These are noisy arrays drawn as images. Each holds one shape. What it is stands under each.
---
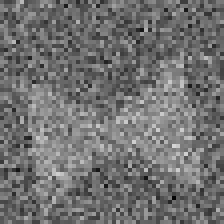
light bow tie
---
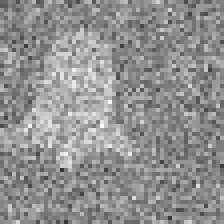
light bell
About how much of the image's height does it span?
two thirds
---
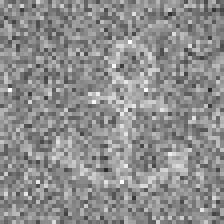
light anchor
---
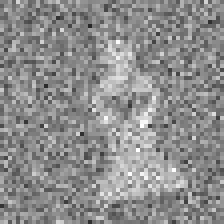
light chess bishop
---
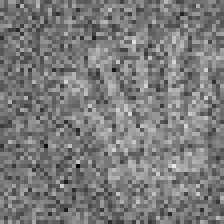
light chess queen
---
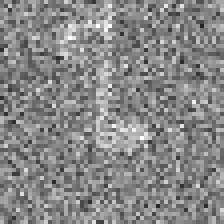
light musical note
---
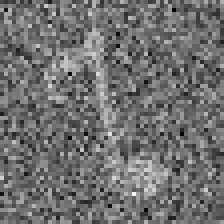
light musical note
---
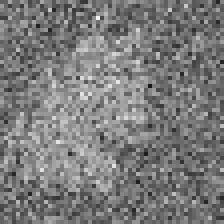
light chess knight
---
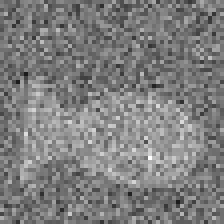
light fish
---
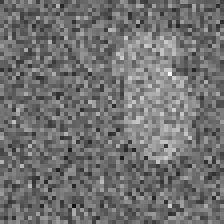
light footprint
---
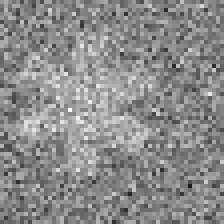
light asterisk
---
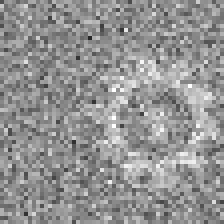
light gear
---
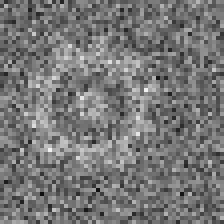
light gear
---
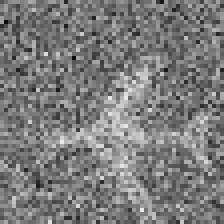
light airplane
